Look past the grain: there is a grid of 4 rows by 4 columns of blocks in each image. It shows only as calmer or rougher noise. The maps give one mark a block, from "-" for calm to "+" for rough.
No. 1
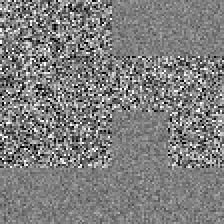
+ + - -
+ + + +
+ + - +
- - - -
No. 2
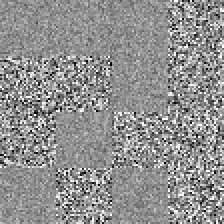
- - - +
+ + - +
+ - + +
- + - +
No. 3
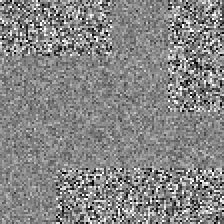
+ + - +
- - - +
- - - -
- + + +
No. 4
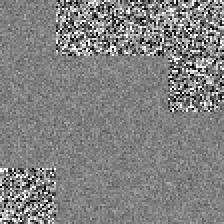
- + + +
- - - +
- - - -
+ - - -
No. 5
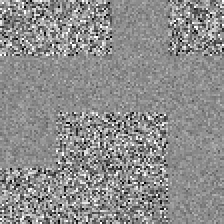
+ + - +
- - - -
- + + -
+ + + -
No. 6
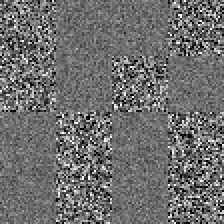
+ - - +
+ - + -
- + - +
- + - +
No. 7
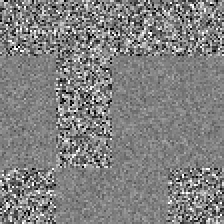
+ + + +
- + - -
- + - -
+ - - +
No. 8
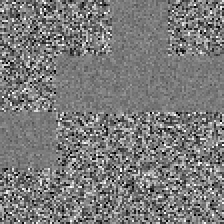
+ + - +
+ - - -
- + + +
+ + + +
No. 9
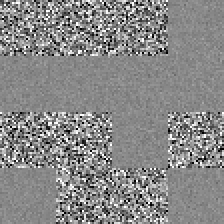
+ + + -
- - - -
+ + - +
- + + -
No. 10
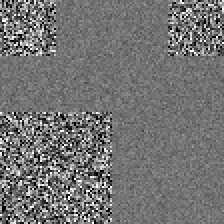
+ - - +
- - - -
+ + - -
+ + - -
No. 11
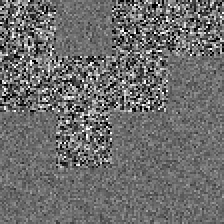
+ - + +
+ + + -
- + - -
- - - -
